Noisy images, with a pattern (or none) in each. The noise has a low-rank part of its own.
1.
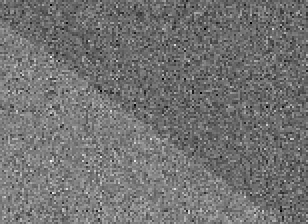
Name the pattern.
a sharp edge
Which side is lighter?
bottom left
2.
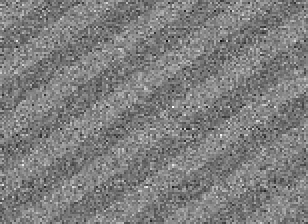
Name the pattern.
diagonal stripes
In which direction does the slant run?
bottom left to top right
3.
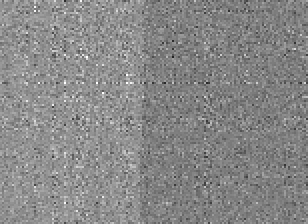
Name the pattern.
a sharp edge
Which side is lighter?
left
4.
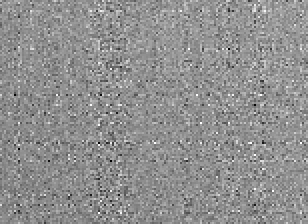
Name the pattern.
a smooth slope
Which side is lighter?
top right
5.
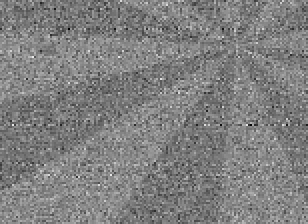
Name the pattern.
spokes from one point
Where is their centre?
top right
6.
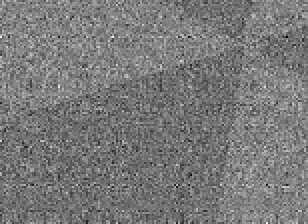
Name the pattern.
spokes from one point
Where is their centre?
top right
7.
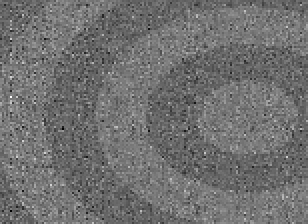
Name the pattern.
rings round one point
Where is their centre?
middle right
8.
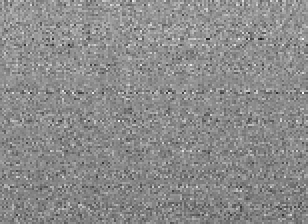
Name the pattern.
a smooth slope
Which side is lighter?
top
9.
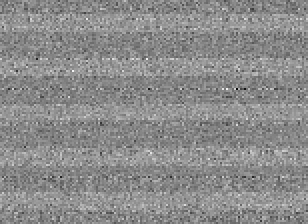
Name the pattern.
horizontal stripes
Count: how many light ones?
5
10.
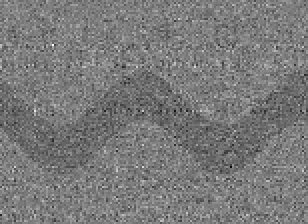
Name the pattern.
a wavy band
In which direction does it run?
left to right
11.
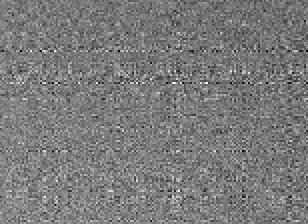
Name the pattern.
a smooth slope
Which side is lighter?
bottom left
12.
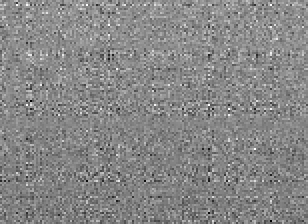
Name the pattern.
a smooth slope
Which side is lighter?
top
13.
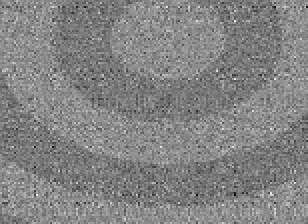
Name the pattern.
rings round one point
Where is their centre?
top middle
